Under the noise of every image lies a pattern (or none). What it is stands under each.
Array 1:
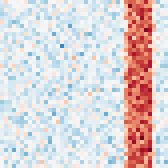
one band of columns
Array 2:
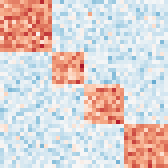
blocks along the diagonal
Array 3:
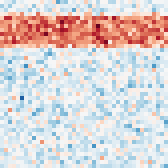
one band of rows
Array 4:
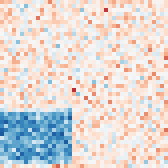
one block
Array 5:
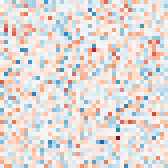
only noise
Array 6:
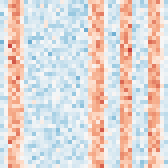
bands of columns
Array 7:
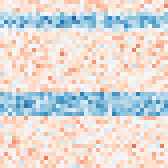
bands of rows
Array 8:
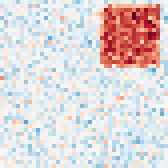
one block
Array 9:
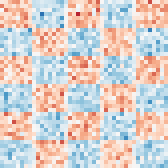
a checkerboard
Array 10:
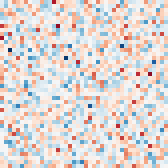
only noise
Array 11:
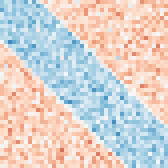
a diagonal band
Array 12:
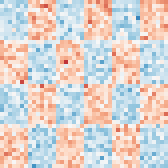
a checkerboard
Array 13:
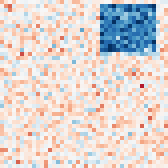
one block
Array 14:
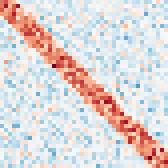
a diagonal band
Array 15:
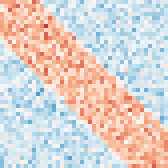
a diagonal band
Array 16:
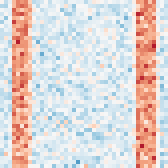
bands of columns
